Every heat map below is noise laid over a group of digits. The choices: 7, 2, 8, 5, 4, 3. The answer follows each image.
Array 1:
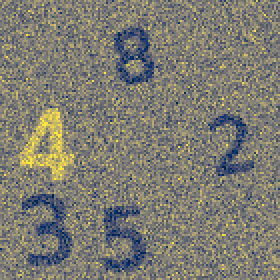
top middle: dark 8; middle left: light 4; middle right: dark 2; bottom left: dark 3; bottom middle: dark 5
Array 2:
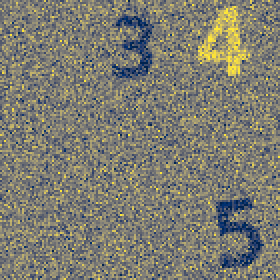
top middle: dark 3; top right: light 4; bottom right: dark 5
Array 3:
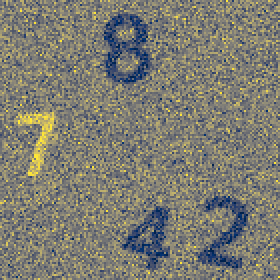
top middle: dark 8; middle left: light 7; bottom middle: dark 4; bottom right: dark 2
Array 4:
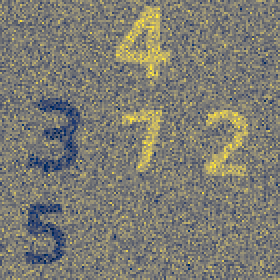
top middle: light 4; middle left: dark 3; centre: light 7; middle right: light 2; bottom left: dark 5
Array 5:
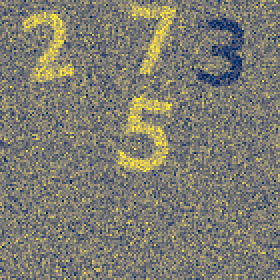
top left: light 2; top middle: light 7; top right: dark 3; centre: light 5
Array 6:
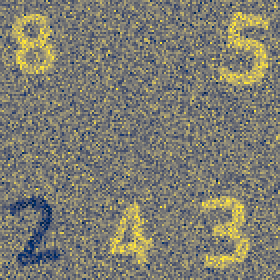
top left: light 8; top right: light 5; bottom left: dark 2; bottom middle: light 4; bottom right: light 3
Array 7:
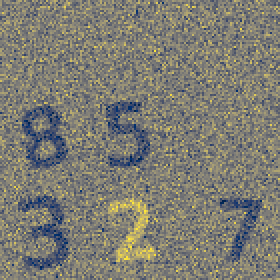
middle left: dark 8; centre: dark 5; bottom left: dark 3; bottom middle: light 2; bottom right: dark 7
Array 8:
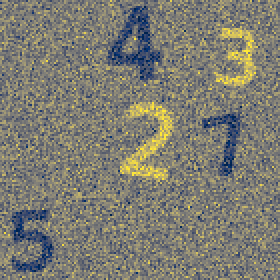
top middle: dark 4; top right: light 3; centre: light 2; middle right: dark 7; bottom left: dark 5
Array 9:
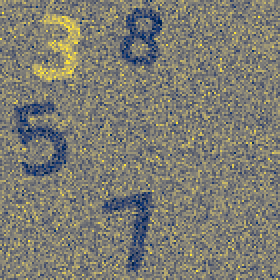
top left: light 3; top middle: dark 8; middle left: dark 5; bottom middle: dark 7
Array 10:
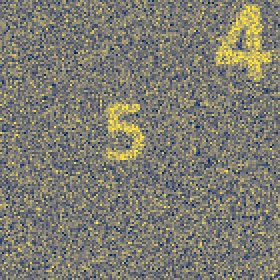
top right: light 4; centre: light 5
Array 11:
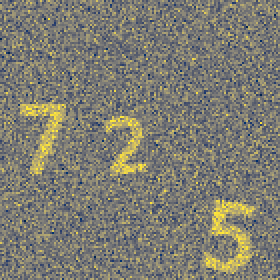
middle left: light 7; centre: light 2; bottom right: light 5
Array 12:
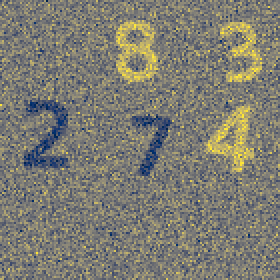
top middle: light 8; top right: light 3; middle left: dark 2; centre: dark 7; middle right: light 4
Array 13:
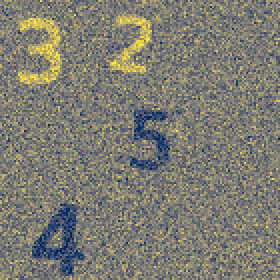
top left: light 3; top middle: light 2; centre: dark 5; bottom left: dark 4
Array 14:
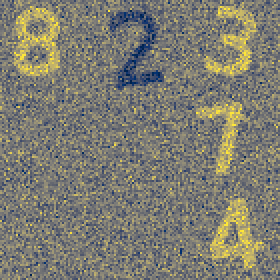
top left: light 8; top middle: dark 2; top right: light 3; middle right: light 7; bottom right: light 4
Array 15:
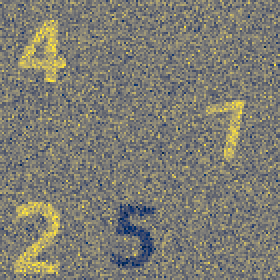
top left: light 4; middle right: light 7; bottom left: light 2; bottom middle: dark 5
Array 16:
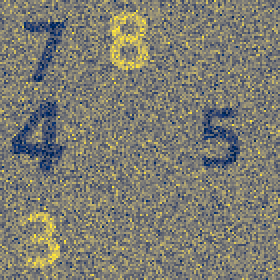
top left: dark 7; top middle: light 8; middle left: dark 4; middle right: dark 5; bottom left: light 3
